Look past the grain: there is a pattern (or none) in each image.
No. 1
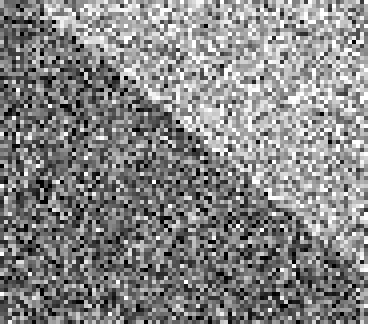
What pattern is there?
a sharp edge
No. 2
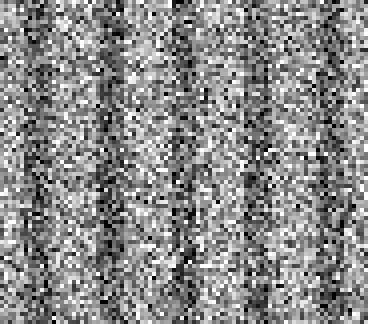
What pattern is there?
vertical stripes
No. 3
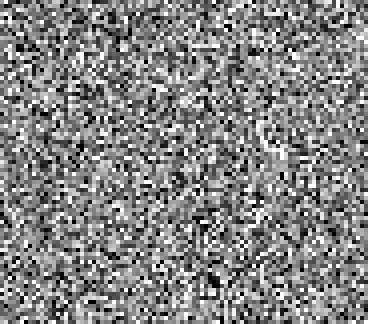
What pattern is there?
only noise
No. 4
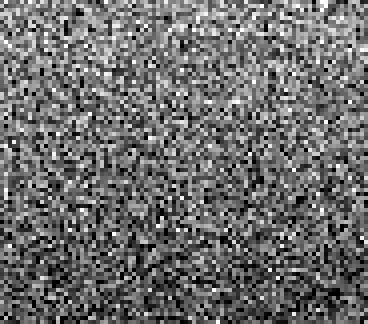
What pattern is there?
a smooth slope
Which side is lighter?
top
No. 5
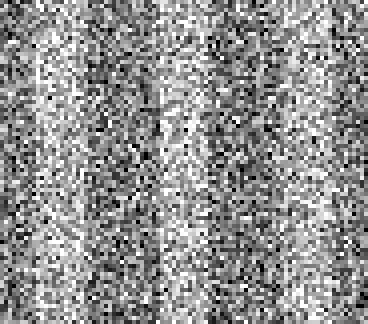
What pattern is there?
vertical stripes
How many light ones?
3
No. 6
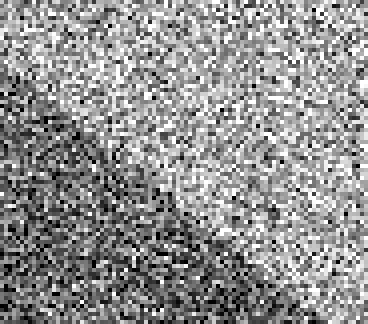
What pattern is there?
a sharp edge
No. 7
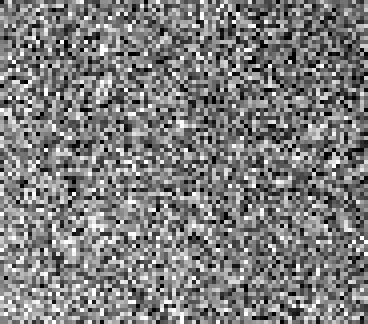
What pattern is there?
a smooth slope
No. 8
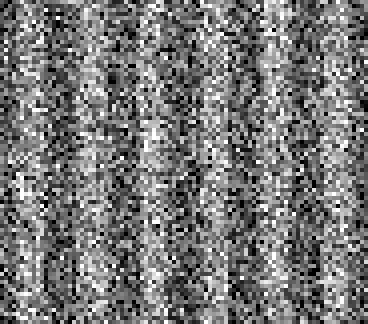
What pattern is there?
vertical stripes
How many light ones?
6
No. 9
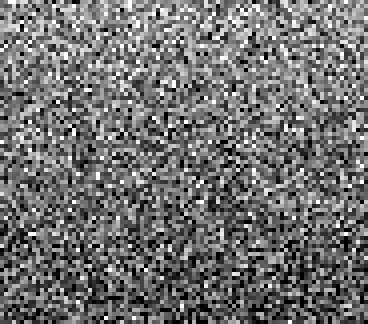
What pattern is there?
a smooth slope
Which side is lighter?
top
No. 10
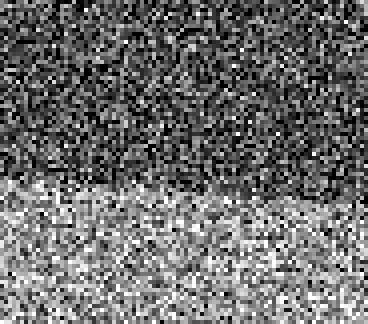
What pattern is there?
a sharp edge
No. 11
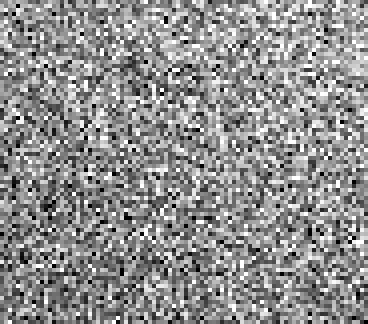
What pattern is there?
a smooth slope
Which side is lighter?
top right
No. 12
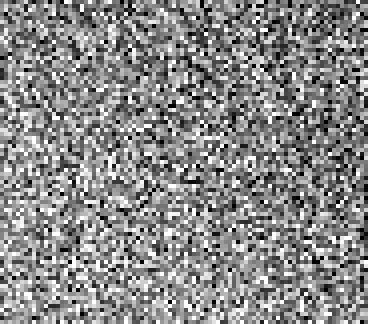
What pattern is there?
a smooth slope
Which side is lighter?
bottom left
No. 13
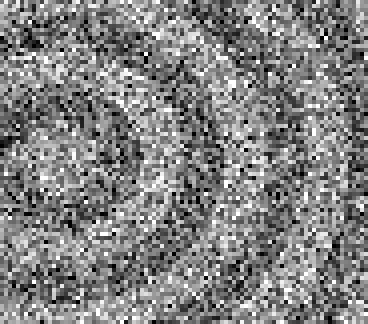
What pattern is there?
rings round one point
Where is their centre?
middle left
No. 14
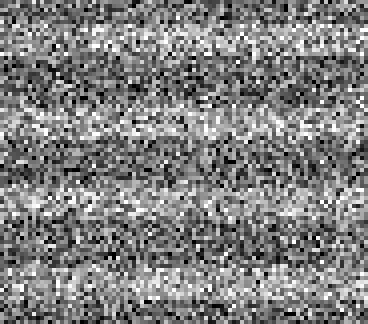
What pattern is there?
horizontal stripes
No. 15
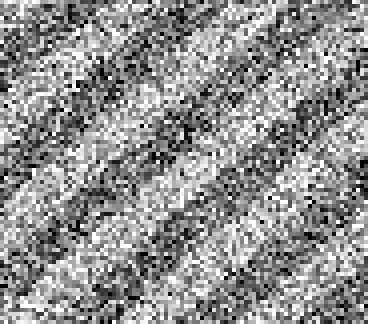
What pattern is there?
diagonal stripes
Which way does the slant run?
bottom left to top right
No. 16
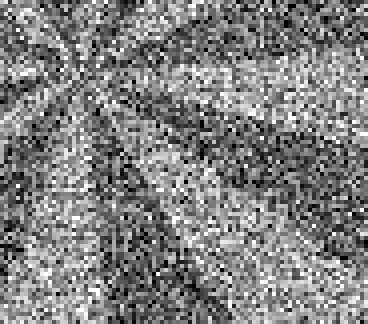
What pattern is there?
spokes from one point
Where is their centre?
top left
